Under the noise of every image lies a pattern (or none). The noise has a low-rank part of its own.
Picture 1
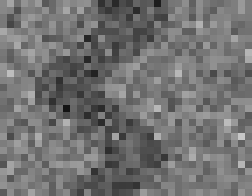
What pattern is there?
a wavy band
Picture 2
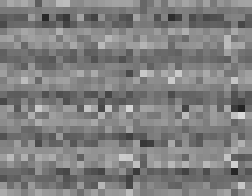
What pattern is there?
horizontal stripes
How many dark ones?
5
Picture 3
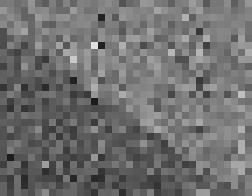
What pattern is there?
a sharp edge
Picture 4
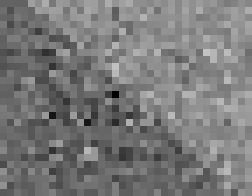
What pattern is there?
a sharp edge
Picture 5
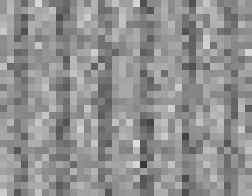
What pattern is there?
vertical stripes
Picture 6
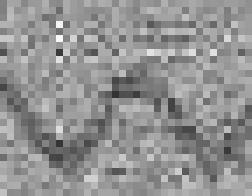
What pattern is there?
a wavy band
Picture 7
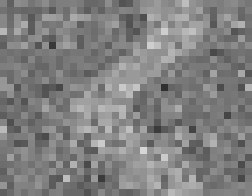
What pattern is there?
a wavy band
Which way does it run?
top to bottom
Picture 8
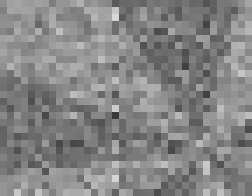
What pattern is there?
spokes from one point
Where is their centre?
bottom right
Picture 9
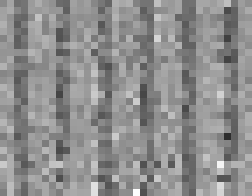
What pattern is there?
vertical stripes
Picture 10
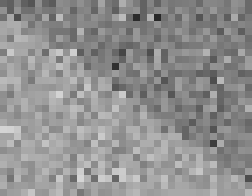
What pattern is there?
a sharp edge
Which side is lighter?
bottom left
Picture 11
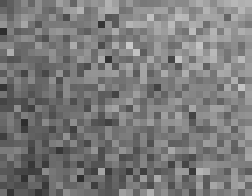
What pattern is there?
a smooth slope
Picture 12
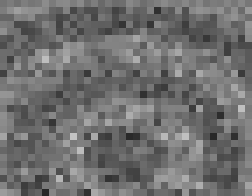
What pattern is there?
rings round one point
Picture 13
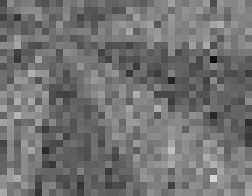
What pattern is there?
spokes from one point
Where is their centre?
top left
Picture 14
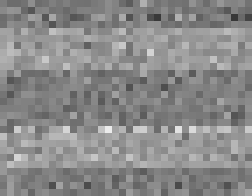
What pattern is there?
horizontal stripes
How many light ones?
2
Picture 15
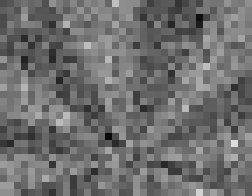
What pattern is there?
spokes from one point
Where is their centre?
bottom middle
